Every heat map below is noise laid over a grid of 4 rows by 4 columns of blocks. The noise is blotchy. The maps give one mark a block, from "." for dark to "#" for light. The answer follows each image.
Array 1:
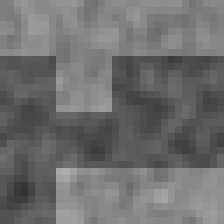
# # # #
. # . .
. . . .
. # # #
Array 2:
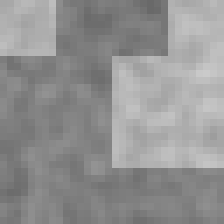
# . . #
. . # #
. . # #
. . . .
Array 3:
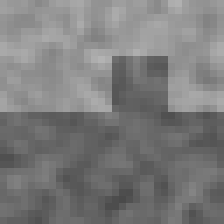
# # # #
# # . #
. . . .
. . . .
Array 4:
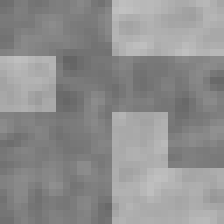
. . # #
# . . .
. . # .
. . # #
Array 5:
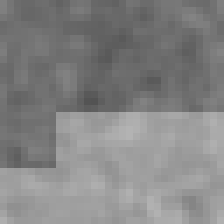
. . . .
. . . .
. # # #
# # # #
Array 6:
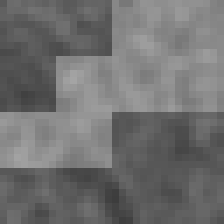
. . # #
. # # #
# # . .
. . . .
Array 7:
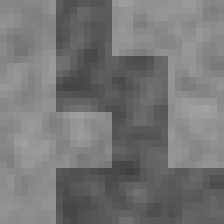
# . # #
# . . #
# # . #
# . . .
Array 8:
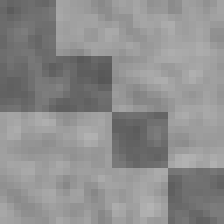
. # # #
. . # #
# # . #
# # # .
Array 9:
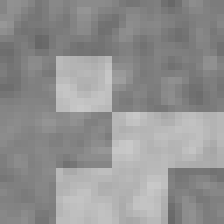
. . . .
. # . .
. . # #
. # # .
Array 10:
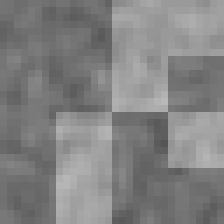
. . # #
. . # .
. # . #
. # . .
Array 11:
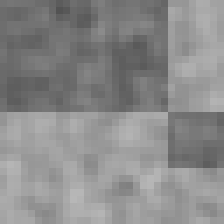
. . . #
. . . #
# # # .
# # # #
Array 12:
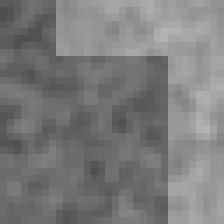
. # # #
. . . #
. . . #
. . . #
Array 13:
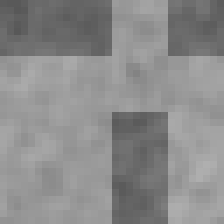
. . # .
# # # #
# # . #
# # . #
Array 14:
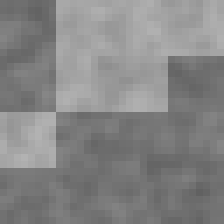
. # # #
. # # .
# . . .
. . . .
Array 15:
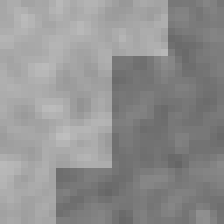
# # # .
# # . .
# # . .
# . . .
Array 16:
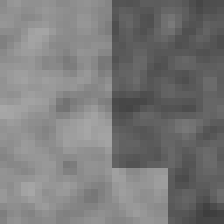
# # . .
# # . .
# # . .
# # # .
